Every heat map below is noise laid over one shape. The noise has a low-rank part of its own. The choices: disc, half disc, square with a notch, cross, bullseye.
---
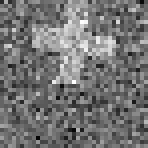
cross
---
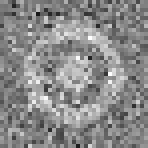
bullseye
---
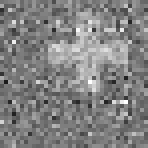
cross
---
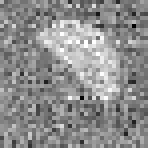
half disc
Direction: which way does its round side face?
up and right
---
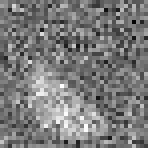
half disc
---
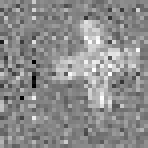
cross
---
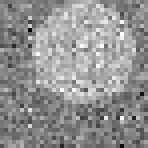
disc
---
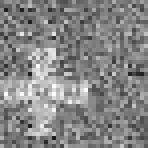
cross
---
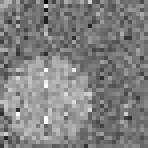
disc
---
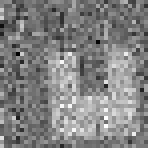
square with a notch
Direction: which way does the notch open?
up
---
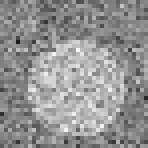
disc
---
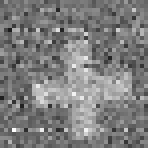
cross
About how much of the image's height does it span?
two thirds
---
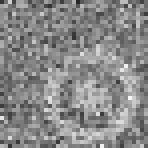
bullseye
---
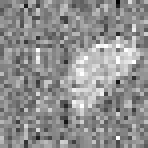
half disc
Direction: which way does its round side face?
up and left
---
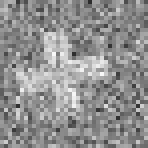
cross
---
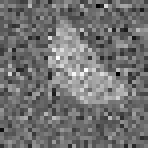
half disc
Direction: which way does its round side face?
down and left
